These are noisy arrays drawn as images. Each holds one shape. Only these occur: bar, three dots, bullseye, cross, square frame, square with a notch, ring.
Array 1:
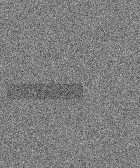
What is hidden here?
dark bar
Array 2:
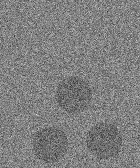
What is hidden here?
dark three dots
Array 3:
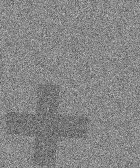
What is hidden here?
dark cross
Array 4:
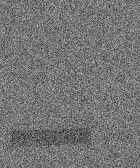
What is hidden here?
dark bar
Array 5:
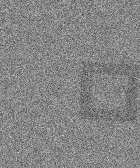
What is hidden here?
dark square frame, middle right
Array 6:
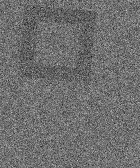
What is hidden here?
dark square frame
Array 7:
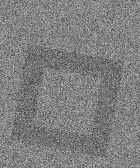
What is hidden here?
dark square frame
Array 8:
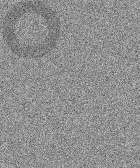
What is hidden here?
dark ring, top left
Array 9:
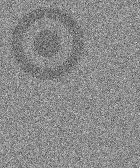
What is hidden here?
dark bullseye
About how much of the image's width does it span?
half
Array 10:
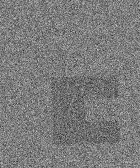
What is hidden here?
dark square with a notch
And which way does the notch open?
right
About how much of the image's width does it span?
half
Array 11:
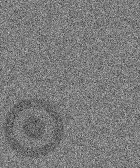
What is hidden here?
dark bullseye, bottom left
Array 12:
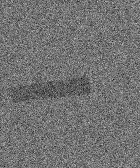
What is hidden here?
dark bar
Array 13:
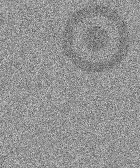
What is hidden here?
dark bullseye
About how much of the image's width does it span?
half
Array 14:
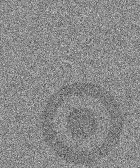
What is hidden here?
dark bullseye
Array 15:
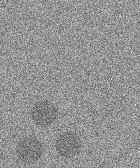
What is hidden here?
dark three dots
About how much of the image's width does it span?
half
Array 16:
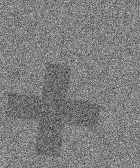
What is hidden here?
dark cross
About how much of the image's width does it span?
two thirds
